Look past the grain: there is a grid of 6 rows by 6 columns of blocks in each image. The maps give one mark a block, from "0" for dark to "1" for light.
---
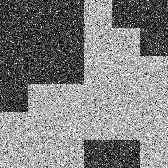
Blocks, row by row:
000100
000110
000111
011111
111111
111001
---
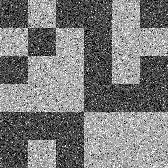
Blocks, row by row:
010010
101011
011010
111000
000111
010111
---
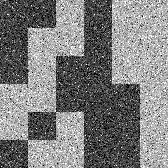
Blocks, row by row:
001011
011011
010011
110001
101001
011001
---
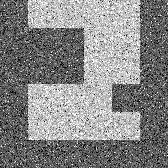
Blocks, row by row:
011110
000110
000110
011100
011110
000000
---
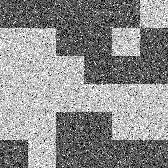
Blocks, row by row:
000001
110010
111000
111111
110011
010000
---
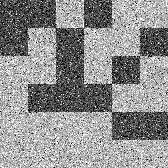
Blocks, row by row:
001011
010110
110101
100011
111100
111111
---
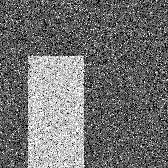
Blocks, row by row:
000000
000000
011000
011000
011000
011000
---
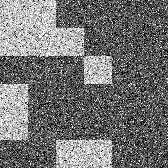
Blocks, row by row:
110000
111000
000100
100000
100000
001100
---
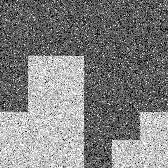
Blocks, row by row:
000000
000000
011000
011000
111001
111011
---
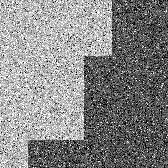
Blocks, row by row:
111100
111100
111000
111000
111000
100000
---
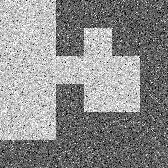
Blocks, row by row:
110000
110100
111110
110110
110000
000000
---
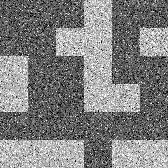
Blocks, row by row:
000100
001101
100100
100110
000000
111011
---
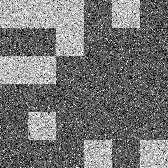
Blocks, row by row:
111010
001000
110000
000000
010000
000101
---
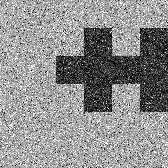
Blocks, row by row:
111111
111010
110000
111010
111111
111111
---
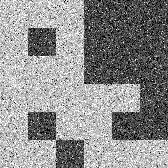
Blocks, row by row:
111000
101000
111000
111110
101100
110111
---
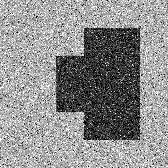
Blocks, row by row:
111111
111001
110001
110001
111001
111111
